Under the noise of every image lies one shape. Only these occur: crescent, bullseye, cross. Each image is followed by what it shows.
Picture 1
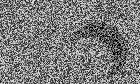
crescent
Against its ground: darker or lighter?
darker
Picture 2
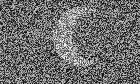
crescent
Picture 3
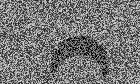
crescent
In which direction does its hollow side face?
down
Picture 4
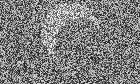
crescent
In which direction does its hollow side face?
down and right
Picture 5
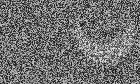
crescent
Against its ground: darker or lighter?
lighter
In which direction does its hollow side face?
up
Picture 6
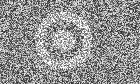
bullseye
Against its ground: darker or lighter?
lighter
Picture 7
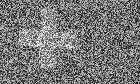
cross
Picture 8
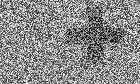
cross
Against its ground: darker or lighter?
darker
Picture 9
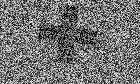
cross
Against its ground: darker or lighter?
darker
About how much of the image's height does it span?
two thirds
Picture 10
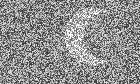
crescent
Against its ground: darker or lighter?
lighter
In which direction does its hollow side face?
right
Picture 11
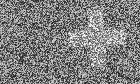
cross
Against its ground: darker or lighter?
lighter
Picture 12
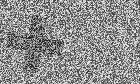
cross
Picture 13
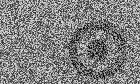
bullseye
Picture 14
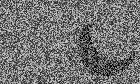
crescent
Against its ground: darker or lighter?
darker
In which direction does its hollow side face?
up and right
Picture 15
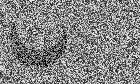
crescent
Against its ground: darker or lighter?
darker
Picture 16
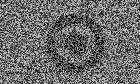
bullseye
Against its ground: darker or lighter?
darker
